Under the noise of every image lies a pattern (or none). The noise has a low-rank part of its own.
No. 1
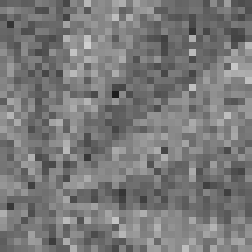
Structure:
spokes from one point
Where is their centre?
bottom left
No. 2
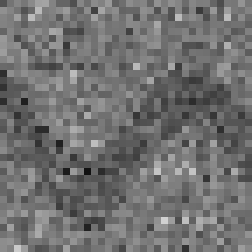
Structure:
a wavy band
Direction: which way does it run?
left to right
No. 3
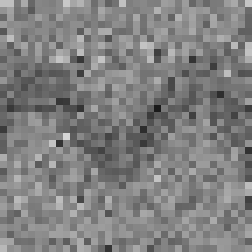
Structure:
a wavy band
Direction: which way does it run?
left to right
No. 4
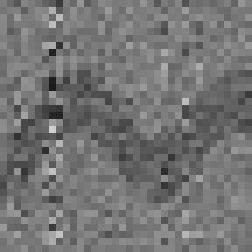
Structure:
a wavy band
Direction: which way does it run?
left to right
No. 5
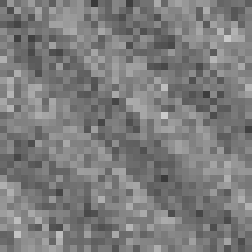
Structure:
diagonal stripes
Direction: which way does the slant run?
top left to bottom right
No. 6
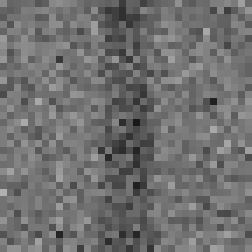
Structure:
one vertical stripe
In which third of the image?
middle
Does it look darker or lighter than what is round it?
darker
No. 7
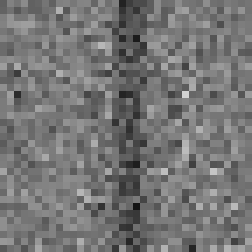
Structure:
one vertical stripe
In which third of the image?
middle
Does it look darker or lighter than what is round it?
darker
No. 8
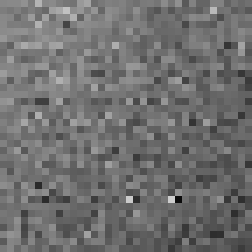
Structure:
a smooth slope
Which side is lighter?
top left
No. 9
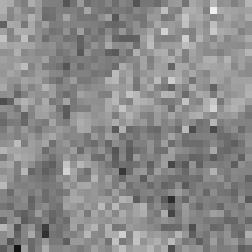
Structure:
spokes from one point
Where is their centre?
middle left
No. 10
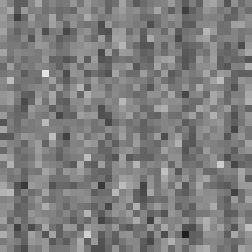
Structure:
vertical stripes
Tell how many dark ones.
6
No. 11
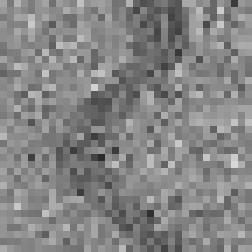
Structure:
a wavy band
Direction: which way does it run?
top to bottom
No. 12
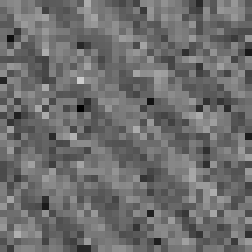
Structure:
diagonal stripes
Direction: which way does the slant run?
top left to bottom right
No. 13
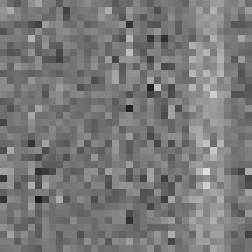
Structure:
one vertical stripe
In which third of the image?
right
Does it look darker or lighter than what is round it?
lighter
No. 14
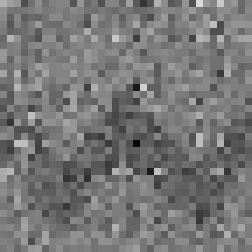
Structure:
a wavy band
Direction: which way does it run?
left to right
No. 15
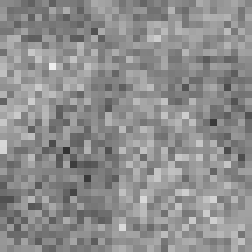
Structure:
spokes from one point
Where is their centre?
top middle
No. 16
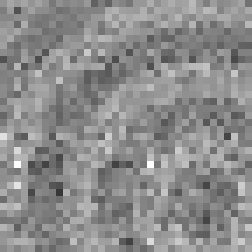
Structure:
rings round one point
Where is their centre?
bottom right
